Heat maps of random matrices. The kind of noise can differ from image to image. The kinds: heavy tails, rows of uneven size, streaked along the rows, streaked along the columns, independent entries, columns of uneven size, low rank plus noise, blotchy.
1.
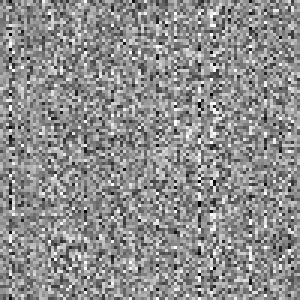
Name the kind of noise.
columns of uneven size
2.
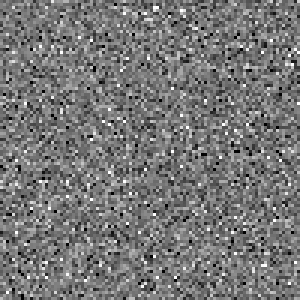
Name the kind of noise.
heavy tails
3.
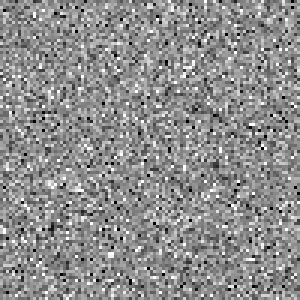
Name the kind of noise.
heavy tails
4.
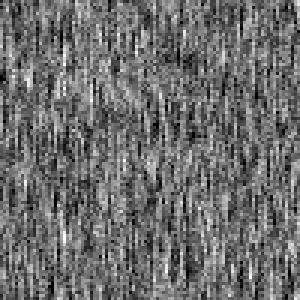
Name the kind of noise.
streaked along the columns
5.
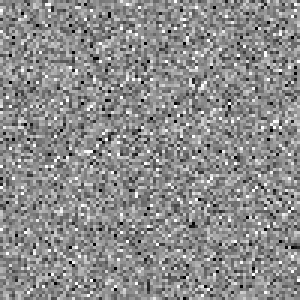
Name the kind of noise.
heavy tails
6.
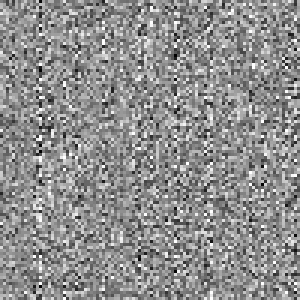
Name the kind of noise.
columns of uneven size
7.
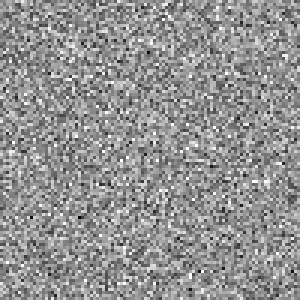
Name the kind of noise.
independent entries
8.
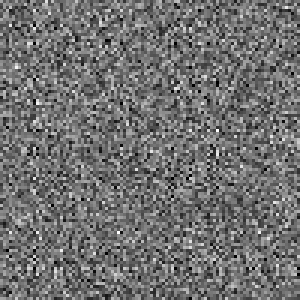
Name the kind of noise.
low rank plus noise
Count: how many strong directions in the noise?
one
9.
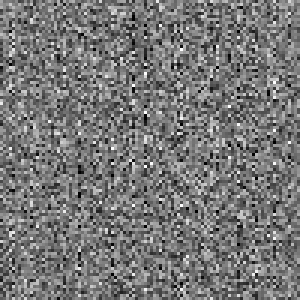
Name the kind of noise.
columns of uneven size
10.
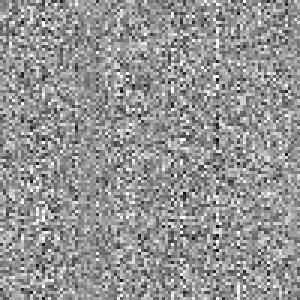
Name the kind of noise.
columns of uneven size
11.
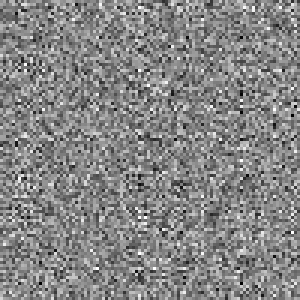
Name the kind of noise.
low rank plus noise
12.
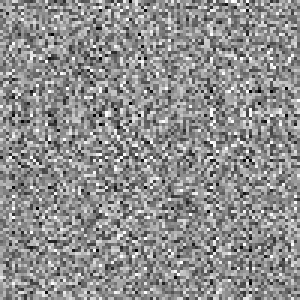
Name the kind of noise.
low rank plus noise
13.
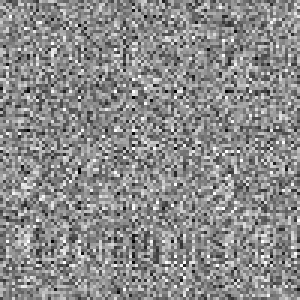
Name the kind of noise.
low rank plus noise
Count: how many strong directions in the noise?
one
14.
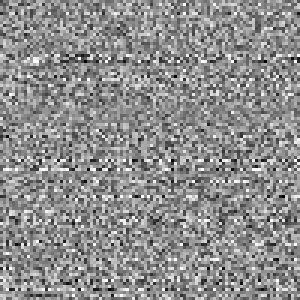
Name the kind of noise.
rows of uneven size
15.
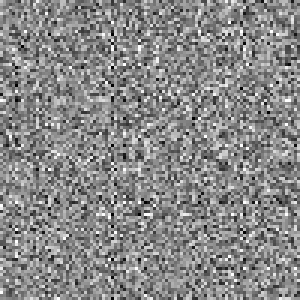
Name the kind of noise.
low rank plus noise
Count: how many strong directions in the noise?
one
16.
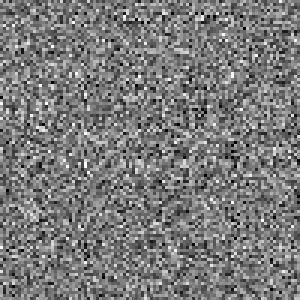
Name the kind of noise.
low rank plus noise
